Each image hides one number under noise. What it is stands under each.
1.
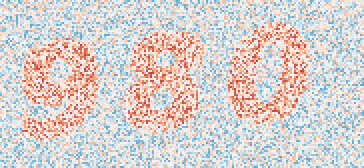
980
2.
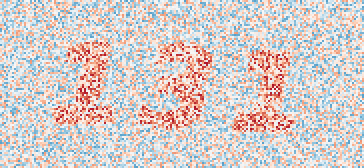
131
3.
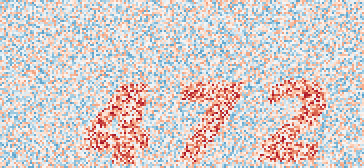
472
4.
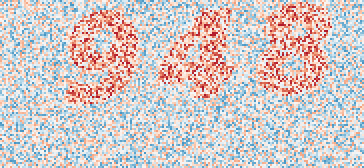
948
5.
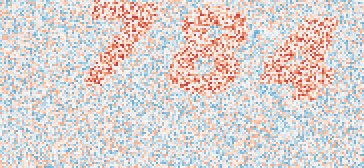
784
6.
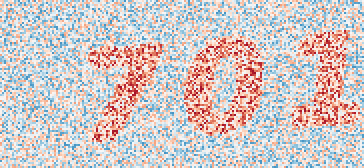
701
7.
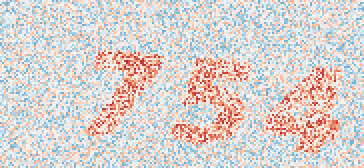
754
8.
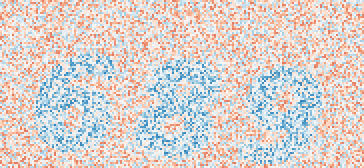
689
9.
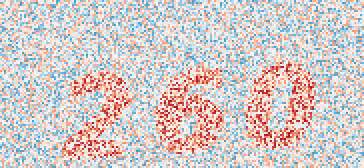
260
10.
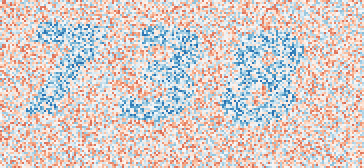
738
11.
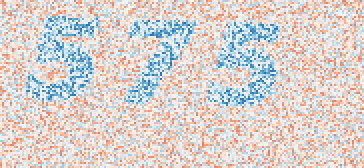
575
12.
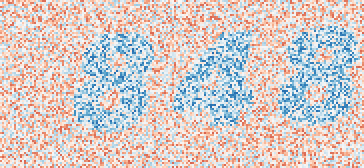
848
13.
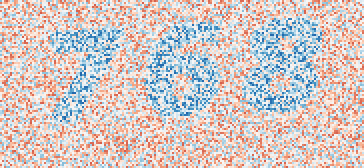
768
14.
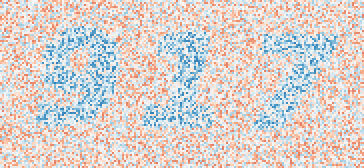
917
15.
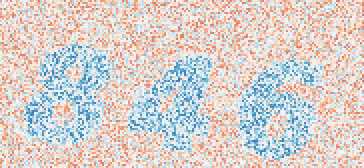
846
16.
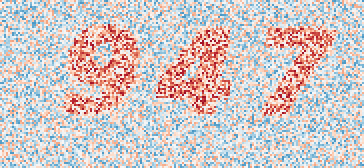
947
